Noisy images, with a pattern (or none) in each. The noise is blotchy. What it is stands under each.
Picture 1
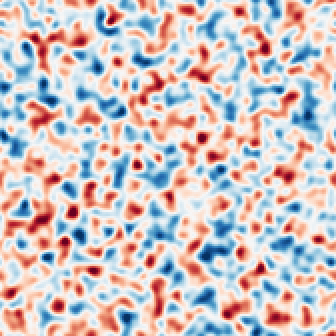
only noise
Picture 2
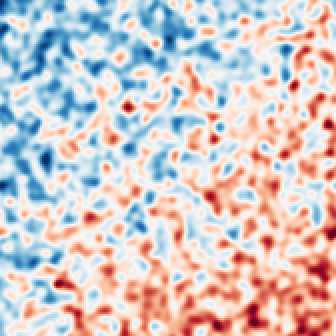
a smooth slope
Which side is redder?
bottom right
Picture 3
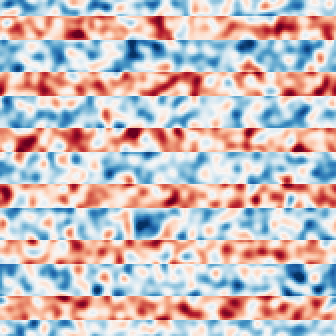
horizontal stripes
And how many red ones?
6
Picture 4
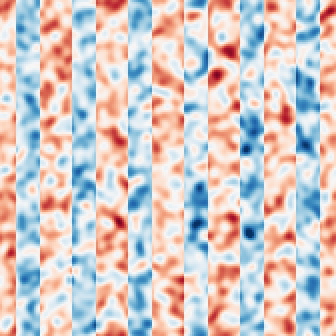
vertical stripes
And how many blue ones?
6
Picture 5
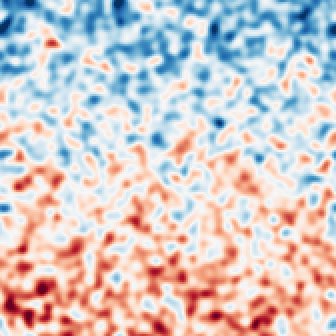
a smooth slope
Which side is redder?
bottom
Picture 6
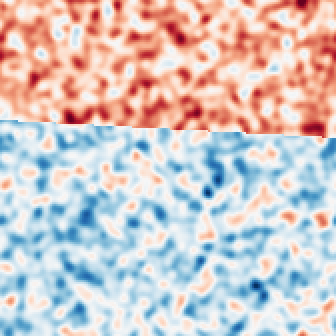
a sharp edge
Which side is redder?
top
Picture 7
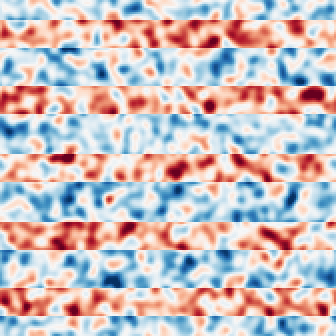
horizontal stripes
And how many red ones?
5
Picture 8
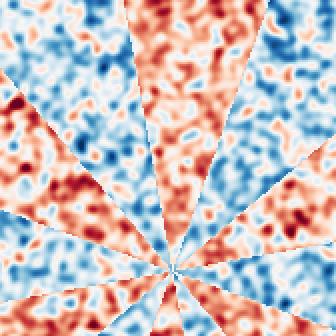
spokes from one point
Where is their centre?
bottom middle
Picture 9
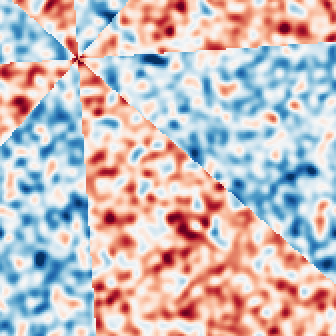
spokes from one point
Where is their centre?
top left
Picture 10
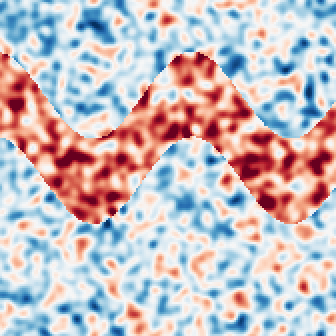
a wavy band
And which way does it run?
left to right
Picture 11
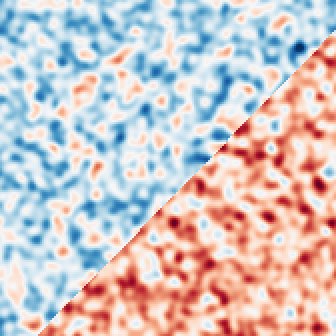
a sharp edge
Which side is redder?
bottom right
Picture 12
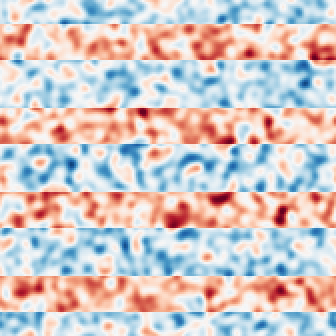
horizontal stripes
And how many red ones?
4
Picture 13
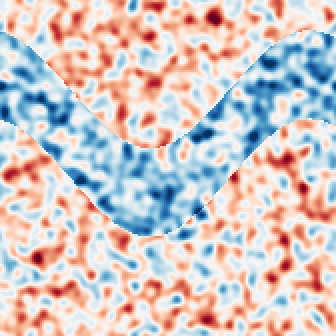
a wavy band
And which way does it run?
left to right
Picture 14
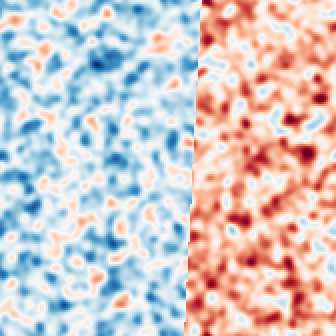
a sharp edge
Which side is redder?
right
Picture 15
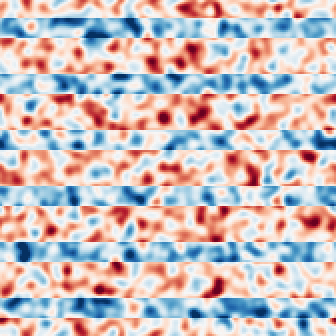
horizontal stripes
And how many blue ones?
6
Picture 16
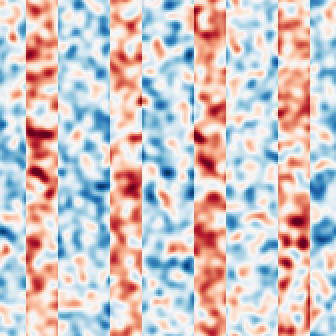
vertical stripes
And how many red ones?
4
